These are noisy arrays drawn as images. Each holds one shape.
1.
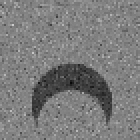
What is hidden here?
dark crescent
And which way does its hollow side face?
down
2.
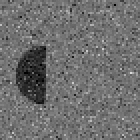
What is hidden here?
dark half disc, middle left
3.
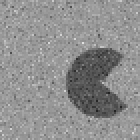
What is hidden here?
dark disc with a wedge cut out
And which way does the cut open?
right
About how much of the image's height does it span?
half
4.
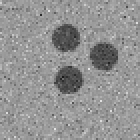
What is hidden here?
dark three dots
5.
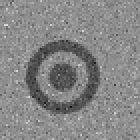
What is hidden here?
dark bullseye
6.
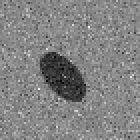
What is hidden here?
dark ellipse, centre
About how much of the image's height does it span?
a third
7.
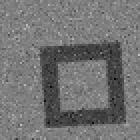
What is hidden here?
dark square frame
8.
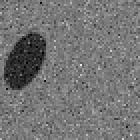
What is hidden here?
dark ellipse, middle left
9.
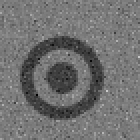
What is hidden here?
dark bullseye
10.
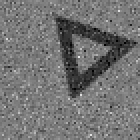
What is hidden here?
dark triangle frame
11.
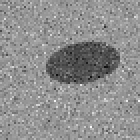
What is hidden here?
dark ellipse
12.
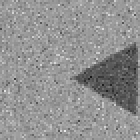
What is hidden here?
dark triangle
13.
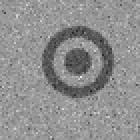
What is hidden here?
dark bullseye
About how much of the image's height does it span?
half
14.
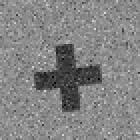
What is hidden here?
dark cross
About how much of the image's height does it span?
half
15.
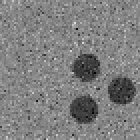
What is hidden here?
dark three dots
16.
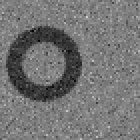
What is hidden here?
dark ring
